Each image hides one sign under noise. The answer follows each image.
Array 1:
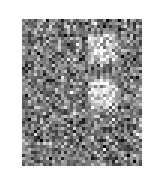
colon
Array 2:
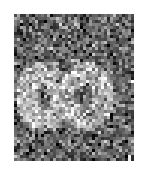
infinity sign
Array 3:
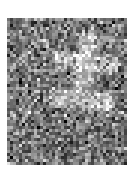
plus-minus sign
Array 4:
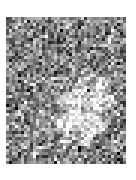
hash sign
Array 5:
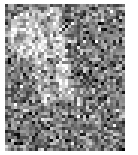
pilcrow
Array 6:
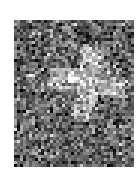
plus sign
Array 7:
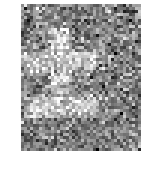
plus-minus sign
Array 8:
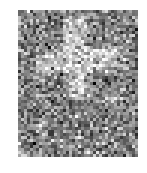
plus sign
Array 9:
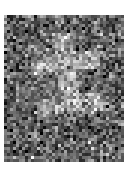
plus-minus sign
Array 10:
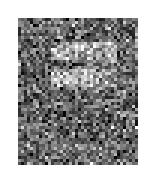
equals sign
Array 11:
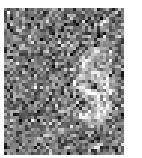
section sign
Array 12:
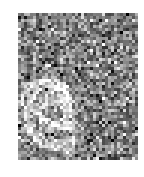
at sign
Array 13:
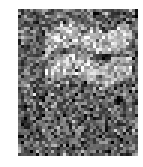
approximately sign
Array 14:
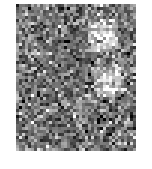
colon
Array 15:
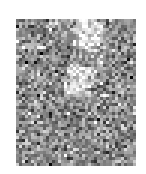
colon
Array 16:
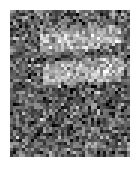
equals sign
